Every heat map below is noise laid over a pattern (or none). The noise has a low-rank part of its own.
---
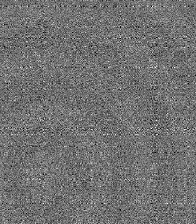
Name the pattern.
rings round one point
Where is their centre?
bottom left
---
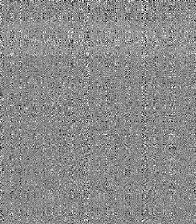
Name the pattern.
one horizontal stripe
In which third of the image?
top
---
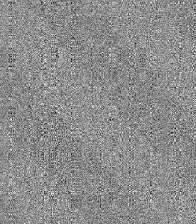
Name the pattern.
diagonal stripes
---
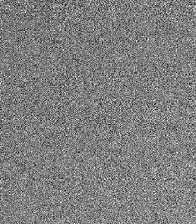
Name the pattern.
a smooth slope
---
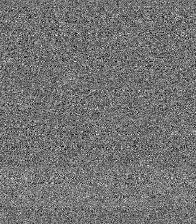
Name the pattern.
one horizontal stripe
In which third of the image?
bottom
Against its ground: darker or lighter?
lighter
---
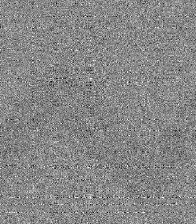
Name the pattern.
a wavy band
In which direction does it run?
left to right
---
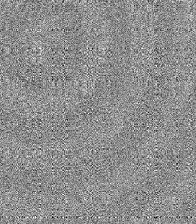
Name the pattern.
rings round one point
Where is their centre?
top left
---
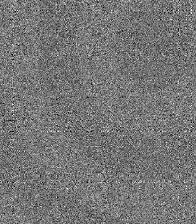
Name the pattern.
rings round one point
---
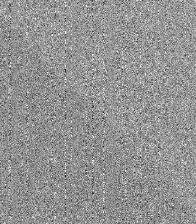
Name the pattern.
a sharp edge
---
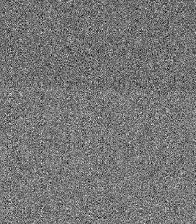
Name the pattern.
a sharp edge
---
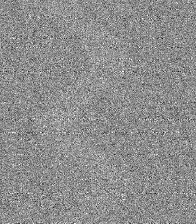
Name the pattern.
a wavy band
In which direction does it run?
top to bottom
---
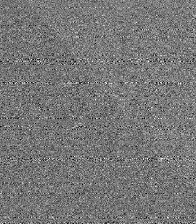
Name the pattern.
a sharp edge
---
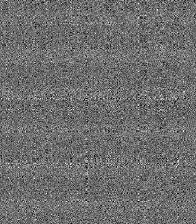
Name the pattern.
horizontal stripes
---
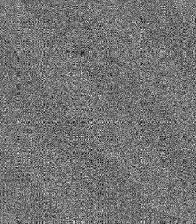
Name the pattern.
diagonal stripes
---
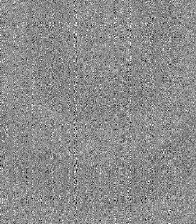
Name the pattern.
rings round one point
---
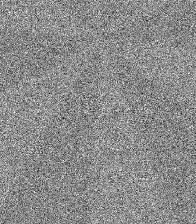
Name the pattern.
spokes from one point
